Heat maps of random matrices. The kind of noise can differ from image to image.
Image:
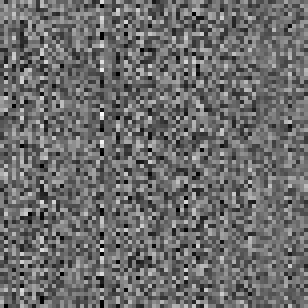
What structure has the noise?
columns of uneven size
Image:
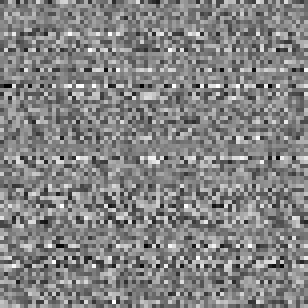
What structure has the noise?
rows of uneven size
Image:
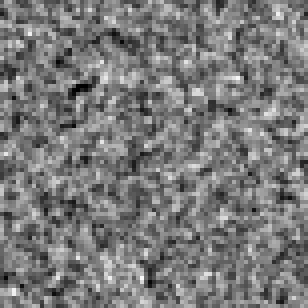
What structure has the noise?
blotchy
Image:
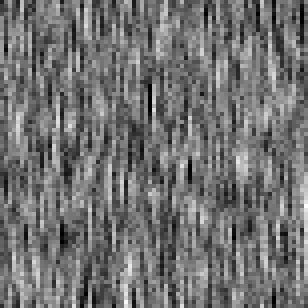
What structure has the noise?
streaked along the columns
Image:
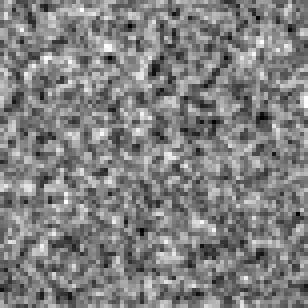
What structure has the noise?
blotchy
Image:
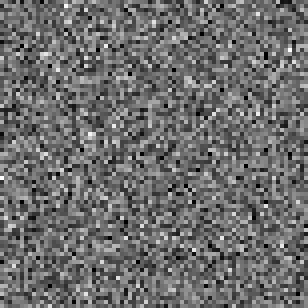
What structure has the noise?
independent entries
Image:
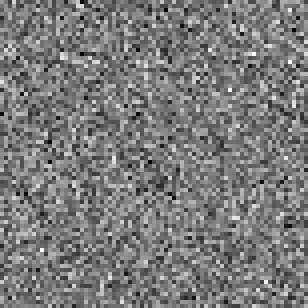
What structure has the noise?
independent entries
